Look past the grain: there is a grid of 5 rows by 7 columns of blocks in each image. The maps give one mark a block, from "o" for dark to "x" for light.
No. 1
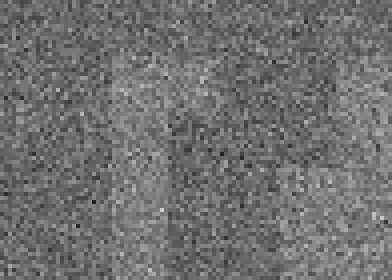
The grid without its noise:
o o o o o o o
o o x x o o x
o o x o o o x
o o x o o x x
o o x o o x x
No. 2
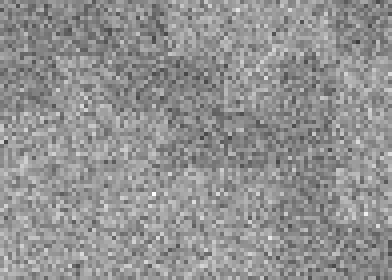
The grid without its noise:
o o o x x x o
o x o o x o x
x x x o o o x
x x x x x o x
x x x x x o o
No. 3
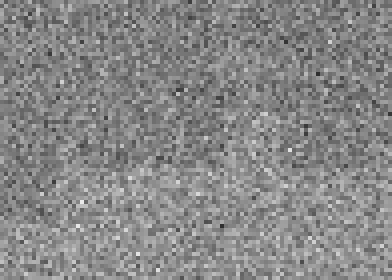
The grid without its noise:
o o o o o o o
o o o o o o o
o o o o x o o
o x x x x x x
x x x x x x x
